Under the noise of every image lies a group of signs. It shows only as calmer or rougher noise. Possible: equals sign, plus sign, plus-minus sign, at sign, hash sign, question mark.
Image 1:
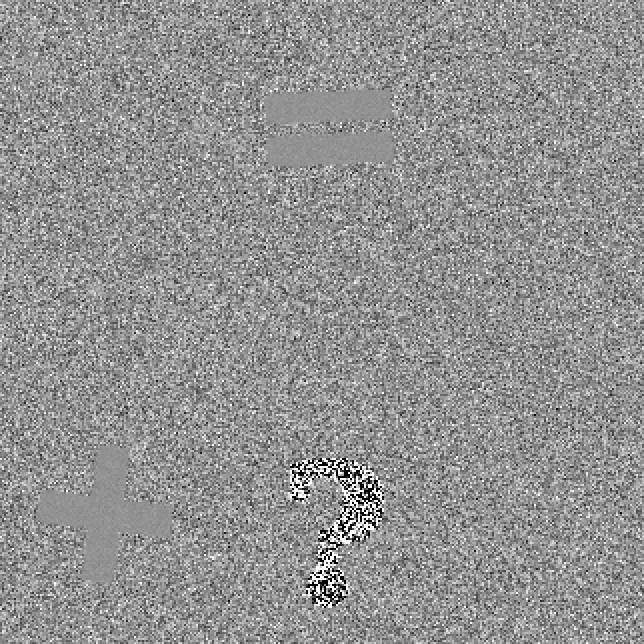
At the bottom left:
plus sign
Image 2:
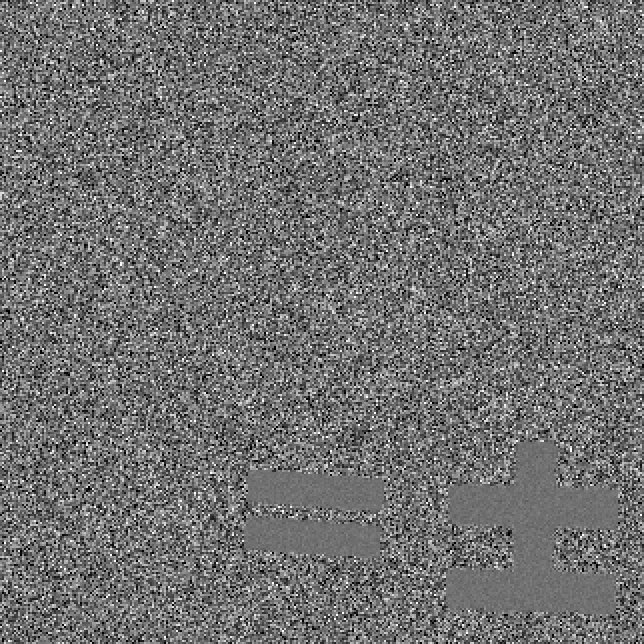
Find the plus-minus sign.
bottom right
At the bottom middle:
equals sign
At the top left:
nothing
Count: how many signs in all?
2
